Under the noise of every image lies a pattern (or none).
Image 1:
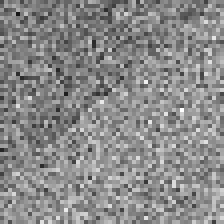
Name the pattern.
a sharp edge
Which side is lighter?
bottom right
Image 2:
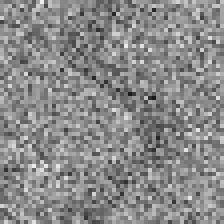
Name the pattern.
a wavy band
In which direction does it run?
top to bottom
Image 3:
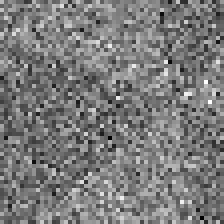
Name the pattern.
spokes from one point
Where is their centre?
middle right
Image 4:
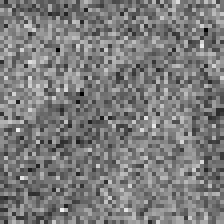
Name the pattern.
spokes from one point
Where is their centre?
top right
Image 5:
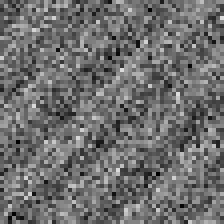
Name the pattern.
diagonal stripes
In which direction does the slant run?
bottom left to top right
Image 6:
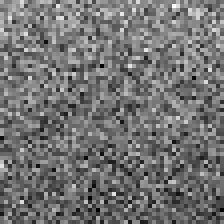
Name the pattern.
a smooth slope
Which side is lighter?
top
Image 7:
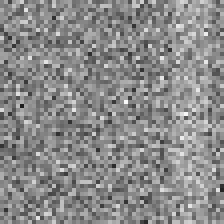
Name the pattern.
one vertical stripe
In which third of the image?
right
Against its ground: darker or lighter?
lighter
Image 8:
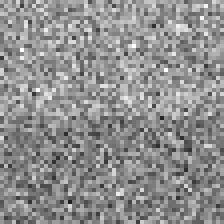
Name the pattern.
a sharp edge
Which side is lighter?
top
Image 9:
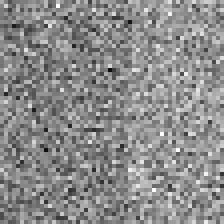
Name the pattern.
a sharp edge
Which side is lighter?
right
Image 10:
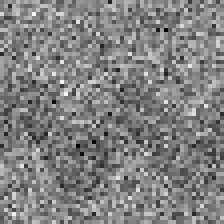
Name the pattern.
a wavy band
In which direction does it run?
left to right
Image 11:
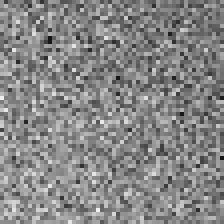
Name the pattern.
a smooth slope
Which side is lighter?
bottom left
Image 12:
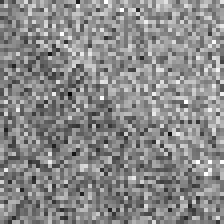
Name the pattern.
a sharp edge
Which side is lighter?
top right
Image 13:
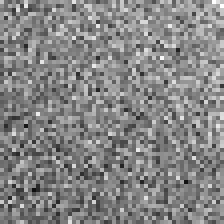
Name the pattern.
a smooth slope
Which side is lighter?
top right
